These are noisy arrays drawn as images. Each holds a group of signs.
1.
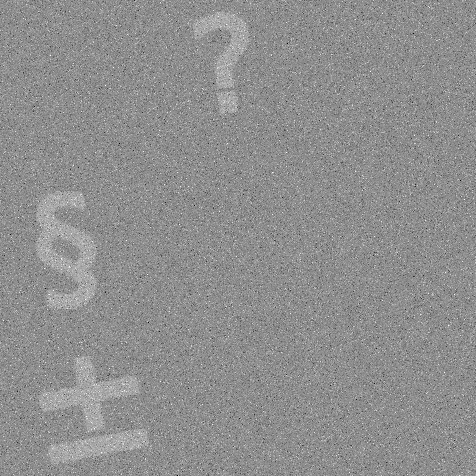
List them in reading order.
top middle: question mark; middle left: section sign; bottom left: plus-minus sign
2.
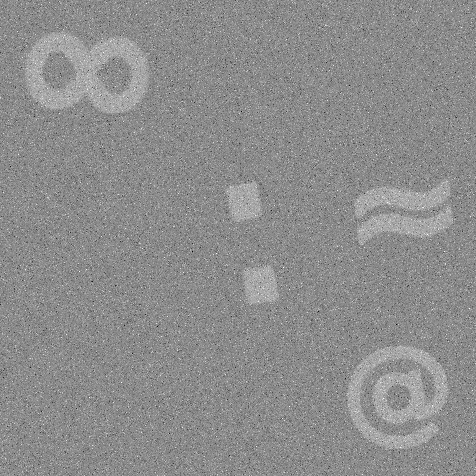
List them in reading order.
top left: infinity sign; centre: colon; middle right: approximately sign; bottom right: at sign
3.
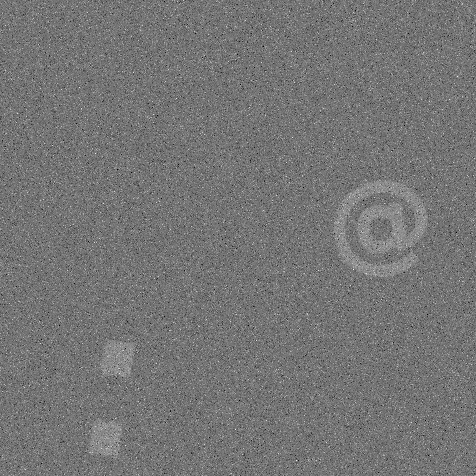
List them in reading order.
middle right: at sign; bottom left: colon
